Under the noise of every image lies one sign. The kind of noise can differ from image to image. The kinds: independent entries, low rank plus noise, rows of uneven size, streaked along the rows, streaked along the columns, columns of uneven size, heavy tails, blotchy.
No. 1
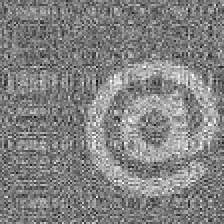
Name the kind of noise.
low rank plus noise
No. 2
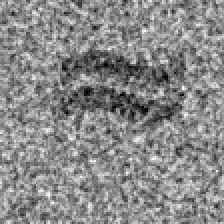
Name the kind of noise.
blotchy
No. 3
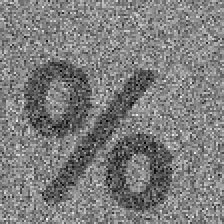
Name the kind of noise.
independent entries
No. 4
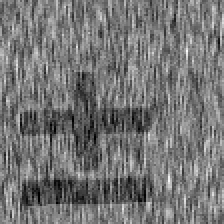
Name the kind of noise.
streaked along the columns
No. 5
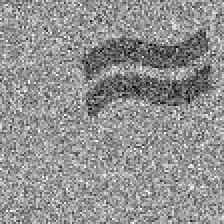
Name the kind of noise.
independent entries
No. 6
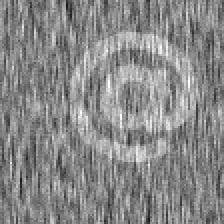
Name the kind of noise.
streaked along the columns
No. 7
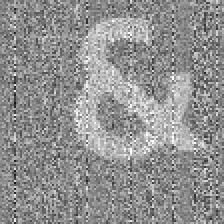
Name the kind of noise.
columns of uneven size
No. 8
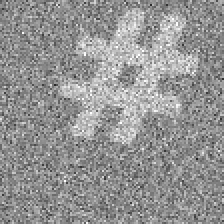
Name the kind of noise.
independent entries
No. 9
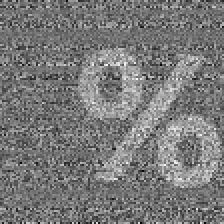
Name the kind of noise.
rows of uneven size
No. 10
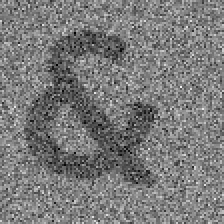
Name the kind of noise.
independent entries
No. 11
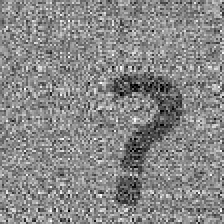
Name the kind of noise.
low rank plus noise
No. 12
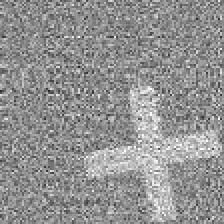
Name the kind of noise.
low rank plus noise
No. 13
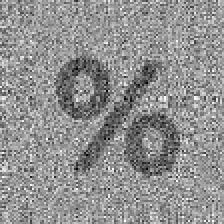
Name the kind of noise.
low rank plus noise
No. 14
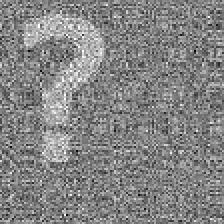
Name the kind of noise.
low rank plus noise
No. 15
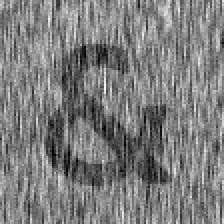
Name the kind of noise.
streaked along the columns
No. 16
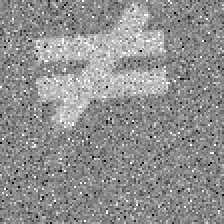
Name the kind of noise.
heavy tails
